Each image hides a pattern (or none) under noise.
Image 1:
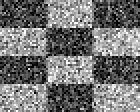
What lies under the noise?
a checkerboard
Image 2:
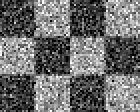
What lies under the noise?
a checkerboard
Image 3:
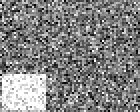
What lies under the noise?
one block
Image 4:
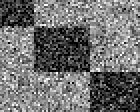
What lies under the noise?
blocks along the diagonal
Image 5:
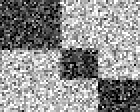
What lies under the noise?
blocks along the diagonal
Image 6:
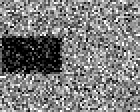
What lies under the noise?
one block
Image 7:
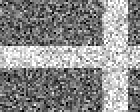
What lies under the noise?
bands of rows crossing bands of columns
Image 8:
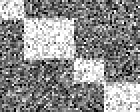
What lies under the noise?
blocks along the diagonal
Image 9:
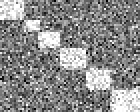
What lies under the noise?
blocks along the diagonal
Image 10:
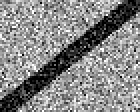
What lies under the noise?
a diagonal band
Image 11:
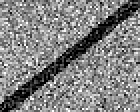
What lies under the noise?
a diagonal band
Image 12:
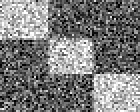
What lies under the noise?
blocks along the diagonal
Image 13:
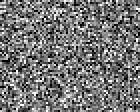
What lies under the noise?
only noise
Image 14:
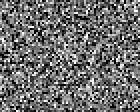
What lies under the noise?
only noise
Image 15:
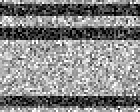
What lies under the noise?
bands of rows
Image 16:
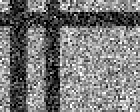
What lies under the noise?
bands of rows crossing bands of columns
